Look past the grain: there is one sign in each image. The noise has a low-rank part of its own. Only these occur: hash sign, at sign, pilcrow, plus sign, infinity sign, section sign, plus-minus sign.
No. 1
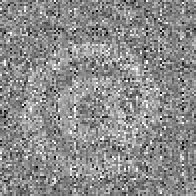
at sign
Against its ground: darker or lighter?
lighter
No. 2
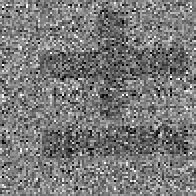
plus-minus sign
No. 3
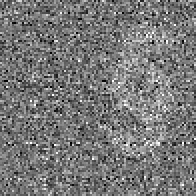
section sign
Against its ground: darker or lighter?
lighter
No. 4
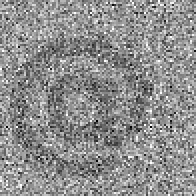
at sign
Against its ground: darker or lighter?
darker
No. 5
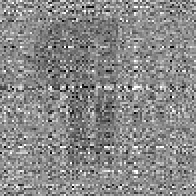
pilcrow
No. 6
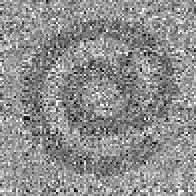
at sign
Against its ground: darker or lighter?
darker
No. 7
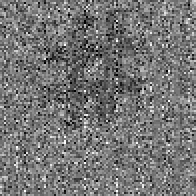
hash sign
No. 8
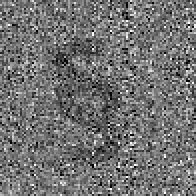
section sign
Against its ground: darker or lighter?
darker
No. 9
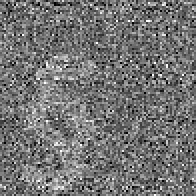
section sign
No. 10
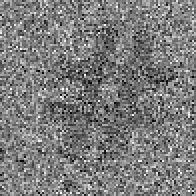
hash sign
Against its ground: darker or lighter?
darker
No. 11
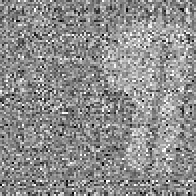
pilcrow
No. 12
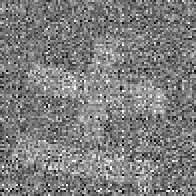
plus-minus sign
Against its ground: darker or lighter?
lighter
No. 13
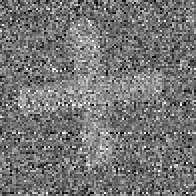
plus sign
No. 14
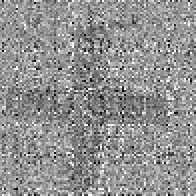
plus sign
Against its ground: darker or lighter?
darker
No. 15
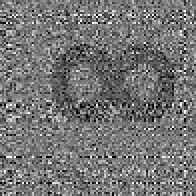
infinity sign
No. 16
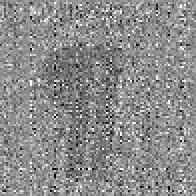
pilcrow
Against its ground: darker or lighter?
darker
